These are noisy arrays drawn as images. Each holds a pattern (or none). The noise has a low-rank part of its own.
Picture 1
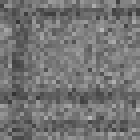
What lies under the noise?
bands of rows crossing bands of columns
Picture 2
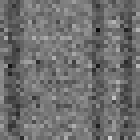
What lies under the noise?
bands of columns
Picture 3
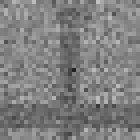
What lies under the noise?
bands of rows crossing bands of columns
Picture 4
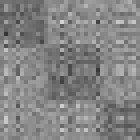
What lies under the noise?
blocks along the diagonal
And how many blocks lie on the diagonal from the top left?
3
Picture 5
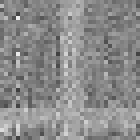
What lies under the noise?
bands of rows crossing bands of columns
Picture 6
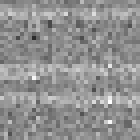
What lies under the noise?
bands of rows
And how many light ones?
3
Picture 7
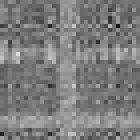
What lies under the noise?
bands of rows crossing bands of columns
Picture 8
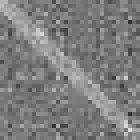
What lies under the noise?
a diagonal band
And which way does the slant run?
top left to bottom right
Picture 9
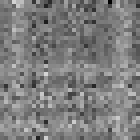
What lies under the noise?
bands of rows crossing bands of columns
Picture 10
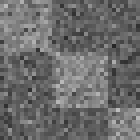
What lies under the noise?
blocks along the diagonal
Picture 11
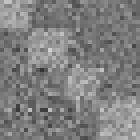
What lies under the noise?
blocks along the diagonal
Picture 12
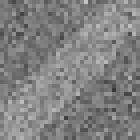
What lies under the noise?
a diagonal band
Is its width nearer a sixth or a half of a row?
a half
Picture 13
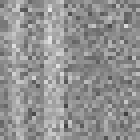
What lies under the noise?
bands of columns
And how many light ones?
2
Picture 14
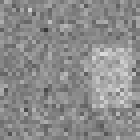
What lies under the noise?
one block
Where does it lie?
middle right
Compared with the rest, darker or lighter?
lighter
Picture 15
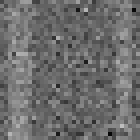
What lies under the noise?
bands of columns
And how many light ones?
2
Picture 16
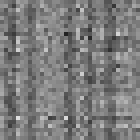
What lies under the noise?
bands of columns
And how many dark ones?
5
